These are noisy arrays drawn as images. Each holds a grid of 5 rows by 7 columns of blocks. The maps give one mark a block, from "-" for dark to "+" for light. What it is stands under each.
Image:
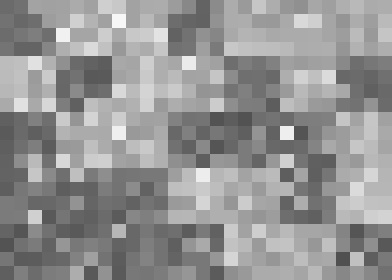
- + + - + + +
+ - + + - + -
- + + - - - +
- - - + + - +
- - - - + + -
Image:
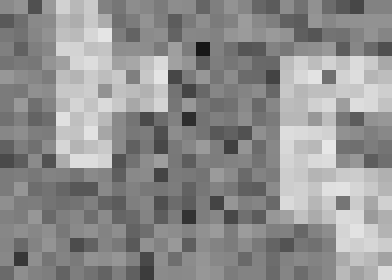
- + - - - - -
- + + - - + +
- + - - - + -
- - - - - + +
- - - - - - +
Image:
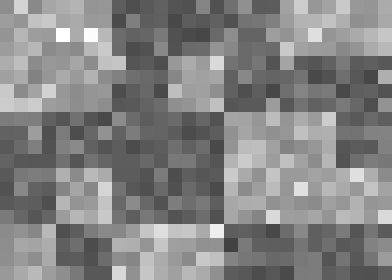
+ + - - - + +
+ + - + - - -
- - - - + + -
- + - - + + +
+ - + + - - -
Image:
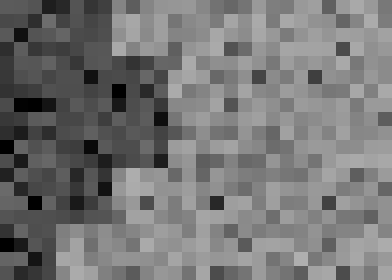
- - + + + + +
- - - + + + +
- - - + + + +
- - + + + + +
- + + + + + +
